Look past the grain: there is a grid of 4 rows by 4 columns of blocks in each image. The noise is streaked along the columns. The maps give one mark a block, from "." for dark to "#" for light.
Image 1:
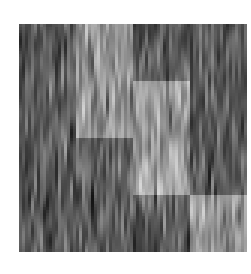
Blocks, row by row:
.#..
.##.
..#.
...#
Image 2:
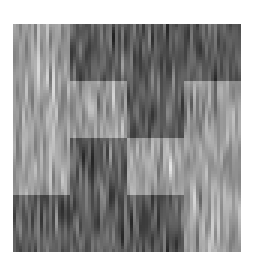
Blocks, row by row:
#...
##.#
#.##
...#
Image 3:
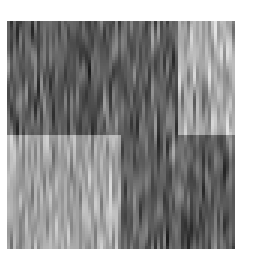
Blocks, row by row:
...#
...#
##..
##..
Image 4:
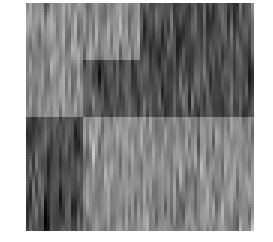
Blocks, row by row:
##..
#...
.###
.###
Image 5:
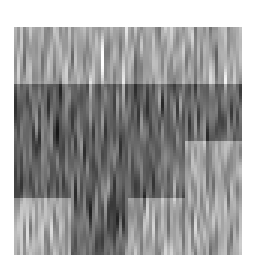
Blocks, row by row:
####
....
...#
#.##
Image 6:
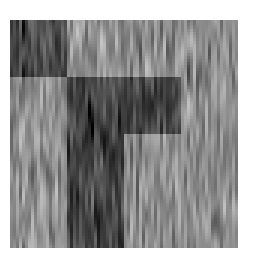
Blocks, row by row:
.###
#..#
#.##
#.##
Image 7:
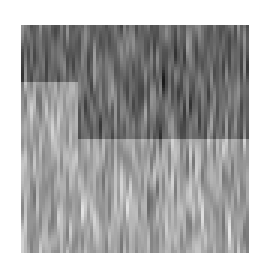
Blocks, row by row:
....
#...
####
####
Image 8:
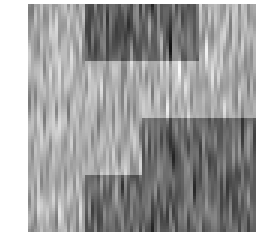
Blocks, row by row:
#..#
####
##..
#...
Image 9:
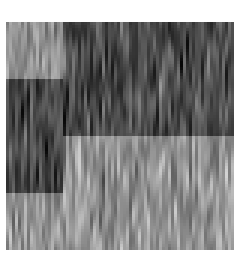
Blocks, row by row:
#...
....
.###
####
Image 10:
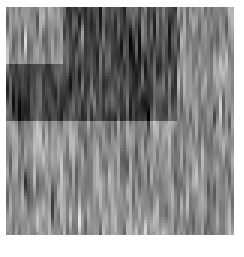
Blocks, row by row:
#..#
...#
####
####
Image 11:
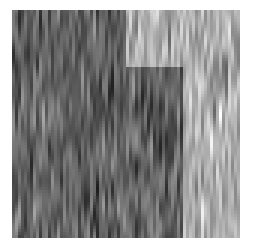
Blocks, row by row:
..##
...#
...#
...#
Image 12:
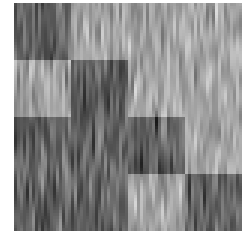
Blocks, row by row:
.###
#.##
...#
..#.
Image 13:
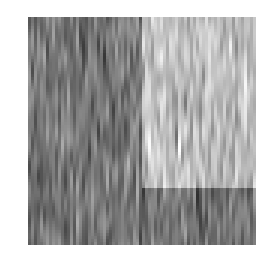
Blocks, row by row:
..##
..##
..##
....
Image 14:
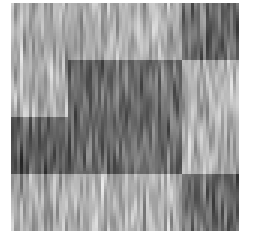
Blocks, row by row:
###.
#..#
...#
###.
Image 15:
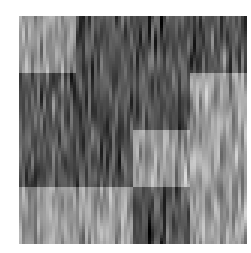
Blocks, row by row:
#...
...#
..##
##.#
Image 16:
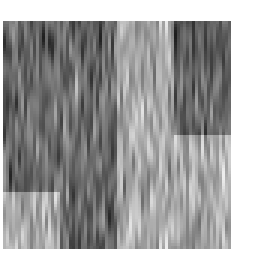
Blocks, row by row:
..#.
..#.
..##
#.##
